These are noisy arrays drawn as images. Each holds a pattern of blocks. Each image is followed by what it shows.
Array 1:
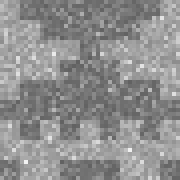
left and right mirror each other
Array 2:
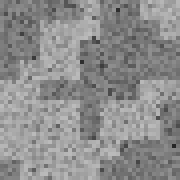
mirrored about the diagonal from the bottom left
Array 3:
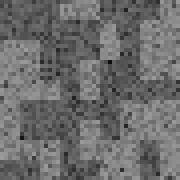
no symmetry
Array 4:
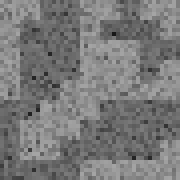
mirrored about the diagonal from the bottom left
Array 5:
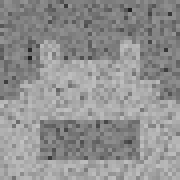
left and right mirror each other
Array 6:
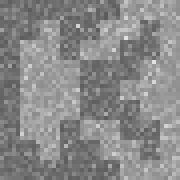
top and bottom mirror each other
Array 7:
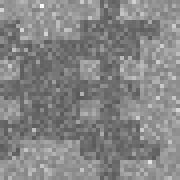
top and bottom mirror each other
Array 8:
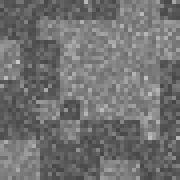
mirrored about the diagonal from the bottom left
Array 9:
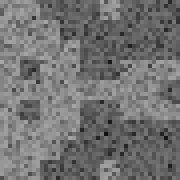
top and bottom mirror each other
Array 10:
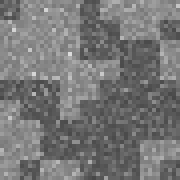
mirrored about the diagonal from the top left
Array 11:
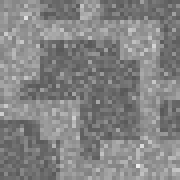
mirrored about the diagonal from the bottom left
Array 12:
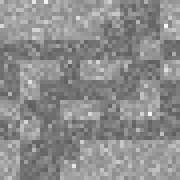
the same after a half turn
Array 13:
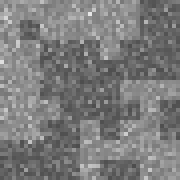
mirrored about the diagonal from the top left
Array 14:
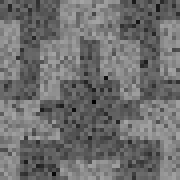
left and right mirror each other
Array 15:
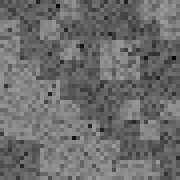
mirrored about the diagonal from the bottom left
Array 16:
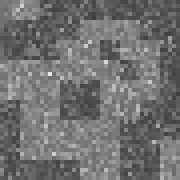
mirrored about the diagonal from the bottom left
